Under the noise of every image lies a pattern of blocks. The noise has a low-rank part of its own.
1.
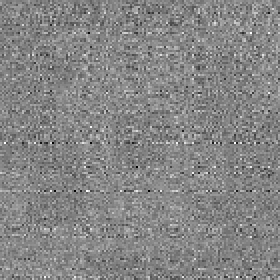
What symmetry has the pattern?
the same after a half turn
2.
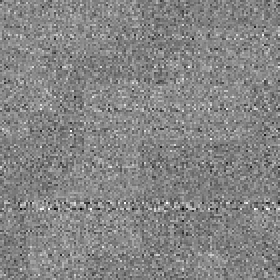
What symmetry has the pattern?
mirrored about the diagonal from the top left
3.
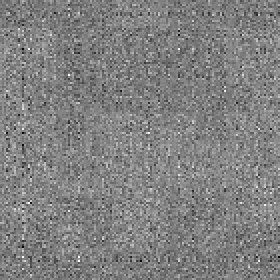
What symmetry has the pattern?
left and right mirror each other
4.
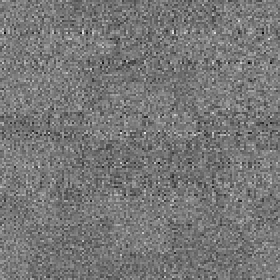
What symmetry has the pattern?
left and right mirror each other
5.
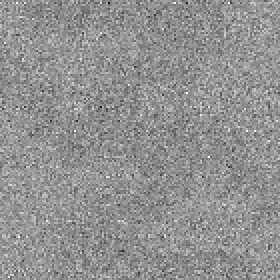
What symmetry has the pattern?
the same after a half turn
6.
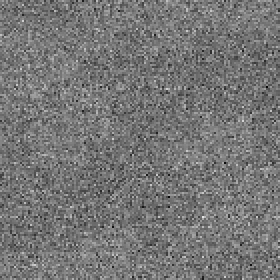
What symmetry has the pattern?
the same after a half turn
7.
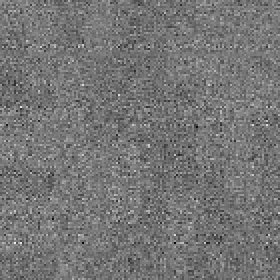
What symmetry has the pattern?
no symmetry
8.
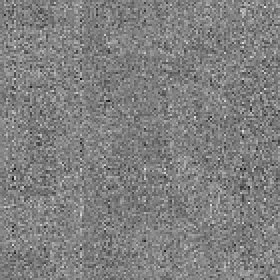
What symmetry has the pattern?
top and bottom mirror each other
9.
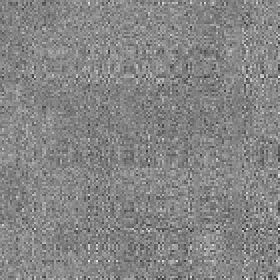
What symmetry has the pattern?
no symmetry
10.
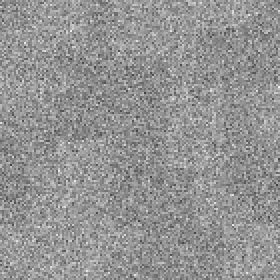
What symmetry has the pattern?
no symmetry
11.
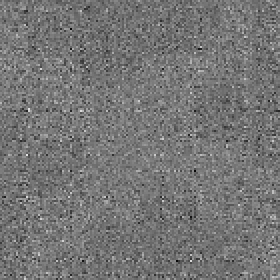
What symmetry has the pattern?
the same after a half turn
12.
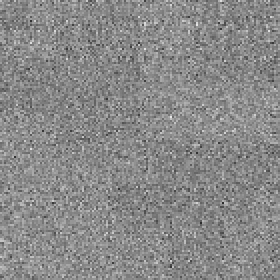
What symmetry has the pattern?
mirrored about the diagonal from the bottom left
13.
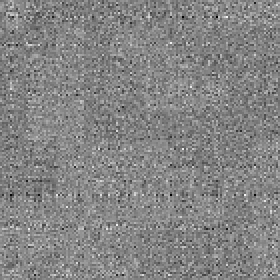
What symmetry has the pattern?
no symmetry
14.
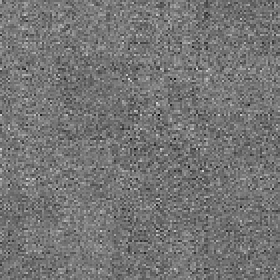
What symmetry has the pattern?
mirrored about the diagonal from the top left
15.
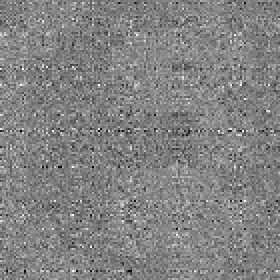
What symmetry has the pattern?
top and bottom mirror each other
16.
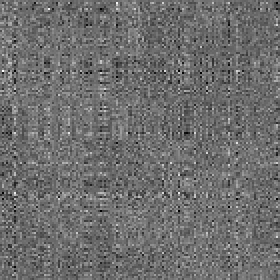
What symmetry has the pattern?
mirrored about the diagonal from the bottom left
